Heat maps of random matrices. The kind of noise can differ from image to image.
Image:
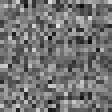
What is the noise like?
low rank plus noise
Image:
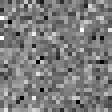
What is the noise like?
heavy tails
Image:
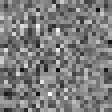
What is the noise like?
low rank plus noise
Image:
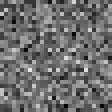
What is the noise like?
low rank plus noise
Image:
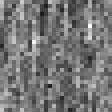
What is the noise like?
streaked along the columns
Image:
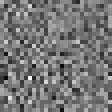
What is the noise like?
low rank plus noise
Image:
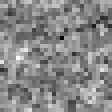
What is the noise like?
blotchy
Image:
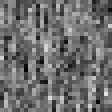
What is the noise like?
streaked along the columns
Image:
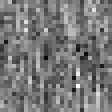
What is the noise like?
streaked along the columns
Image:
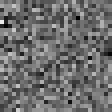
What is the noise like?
independent entries
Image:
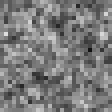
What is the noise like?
blotchy
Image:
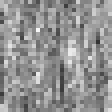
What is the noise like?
streaked along the columns
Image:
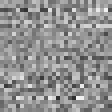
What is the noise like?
rows of uneven size
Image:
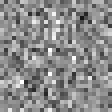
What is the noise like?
low rank plus noise
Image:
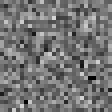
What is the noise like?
independent entries
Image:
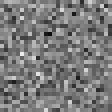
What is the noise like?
independent entries
